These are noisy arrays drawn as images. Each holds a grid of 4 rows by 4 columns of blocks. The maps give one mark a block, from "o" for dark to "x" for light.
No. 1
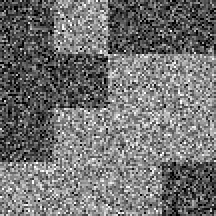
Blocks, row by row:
o x o o
o o x x
o x x x
x x x o
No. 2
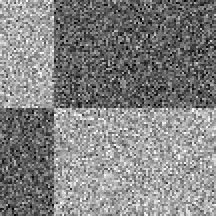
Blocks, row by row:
x o o o
x o o o
o x x x
o x x x
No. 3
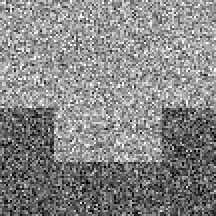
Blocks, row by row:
x x x x
x x x x
o x x o
o o o o
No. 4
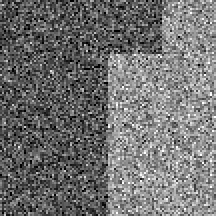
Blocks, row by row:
o o o x
o o x x
o o x x
o o x x
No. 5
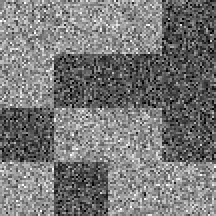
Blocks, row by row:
x x x o
x o o o
o x x o
x o x x
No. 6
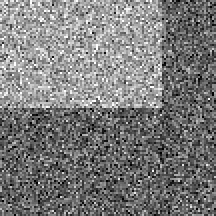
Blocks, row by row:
x x x o
x x x o
o o o o
o o o o
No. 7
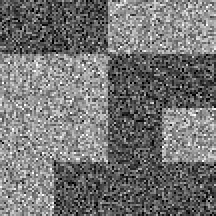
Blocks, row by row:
o o x x
x x o o
x x o x
x o o o
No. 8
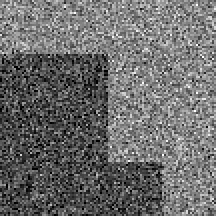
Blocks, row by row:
x x x x
o o x x
o o x x
o o o x
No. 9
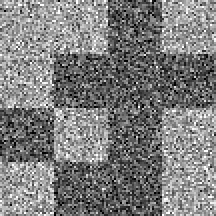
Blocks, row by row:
x x o x
x o o o
o x o x
x o o x
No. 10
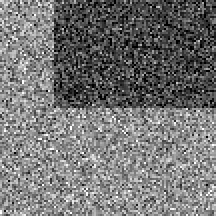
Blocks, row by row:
x o o o
x o o o
x x x x
x x x x
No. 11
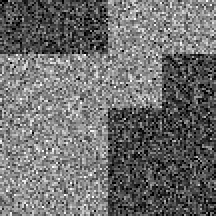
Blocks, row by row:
o o x x
x x x o
x x o o
x x o o
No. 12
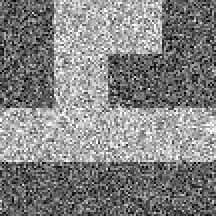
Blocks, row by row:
o x x o
o x o o
x x x x
o o o o
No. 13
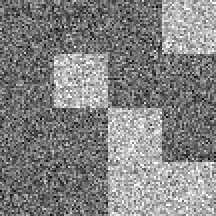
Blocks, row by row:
o o o x
o x o o
o o x o
o o x x
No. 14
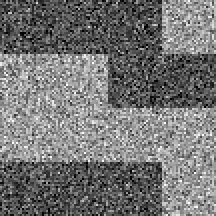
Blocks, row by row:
o o o x
x x o o
x x x x
o o o x
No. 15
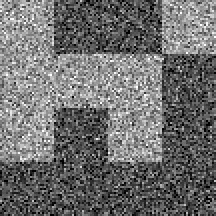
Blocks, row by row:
x o o x
x x x o
x o x o
o o o o
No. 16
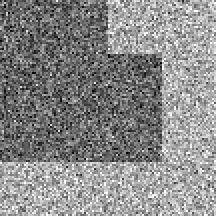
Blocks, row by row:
o o x x
o o o x
o o o x
x x x x
